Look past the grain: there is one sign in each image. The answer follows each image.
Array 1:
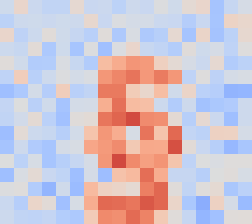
red section sign
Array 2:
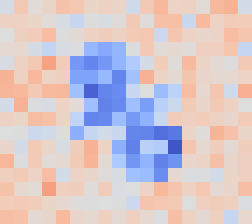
blue percent sign
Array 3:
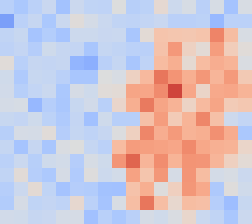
red hash sign
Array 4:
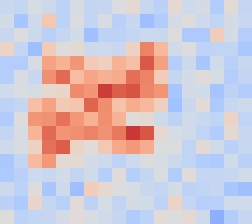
red not-equal sign
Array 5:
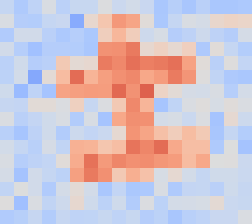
red plus-minus sign
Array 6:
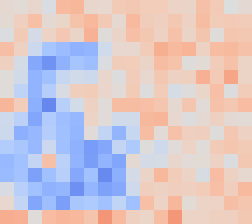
blue ampersand
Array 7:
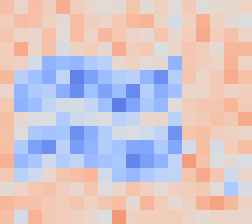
blue approximately sign
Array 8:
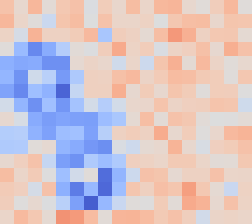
blue percent sign
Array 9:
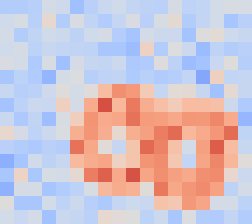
red infinity sign
